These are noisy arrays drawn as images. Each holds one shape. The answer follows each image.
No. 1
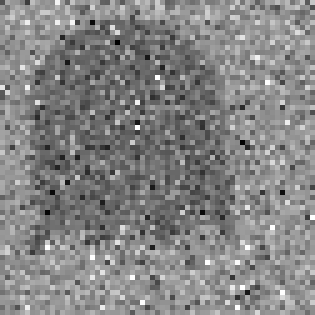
ghost
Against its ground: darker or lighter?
darker
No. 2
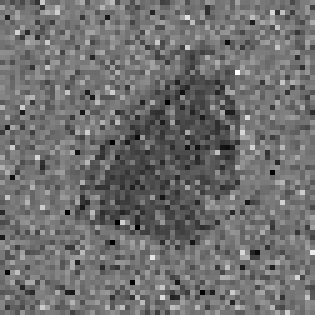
chess knight
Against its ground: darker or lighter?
darker
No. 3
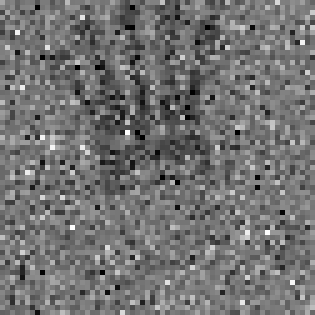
chess queen
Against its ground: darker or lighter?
darker
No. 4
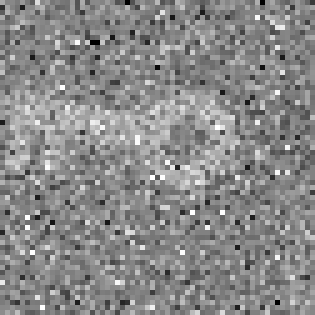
key
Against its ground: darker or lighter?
lighter
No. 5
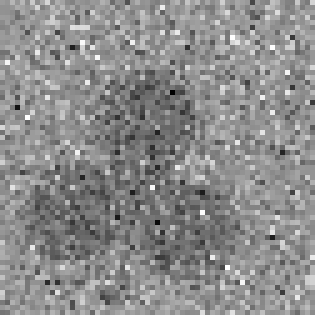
club
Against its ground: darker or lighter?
darker
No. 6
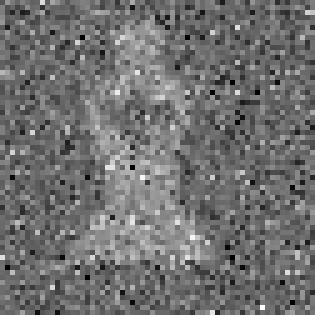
chess bishop
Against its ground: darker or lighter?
lighter
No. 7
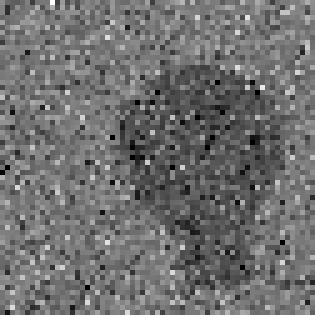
light bulb
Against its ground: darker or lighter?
darker
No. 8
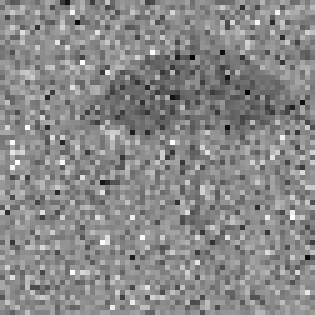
umbrella
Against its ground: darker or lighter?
darker
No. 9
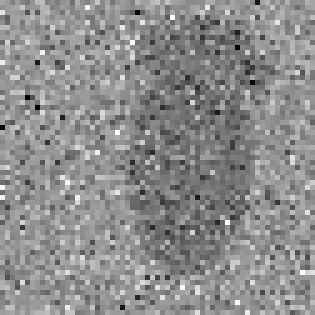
footprint
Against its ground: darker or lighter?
darker
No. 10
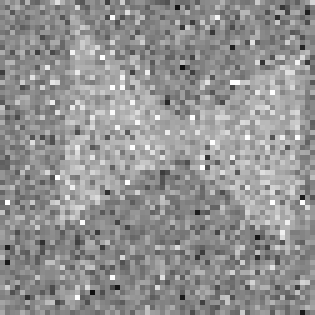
bow tie
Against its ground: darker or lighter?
lighter
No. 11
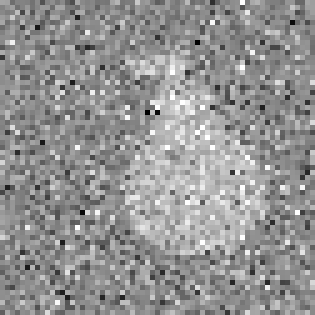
pear
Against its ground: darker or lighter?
lighter
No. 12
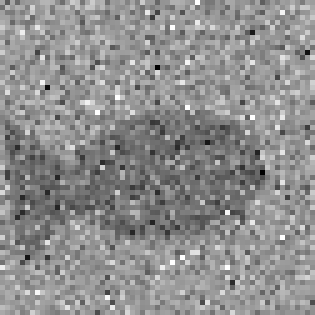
fish
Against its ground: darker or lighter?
darker
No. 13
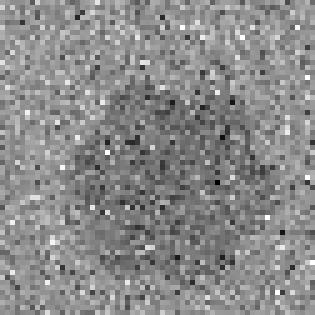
flower
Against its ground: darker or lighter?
darker
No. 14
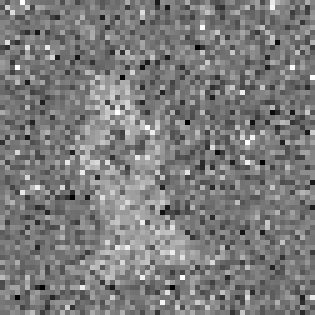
chess bishop
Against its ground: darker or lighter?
lighter
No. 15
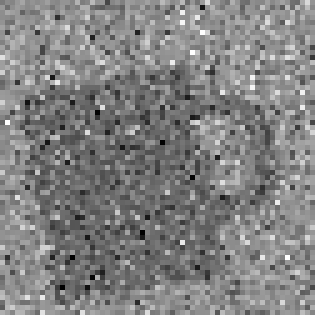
cup
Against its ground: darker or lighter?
darker
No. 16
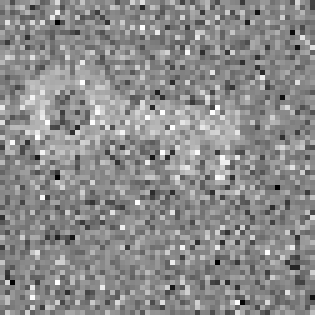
key
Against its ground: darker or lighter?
lighter
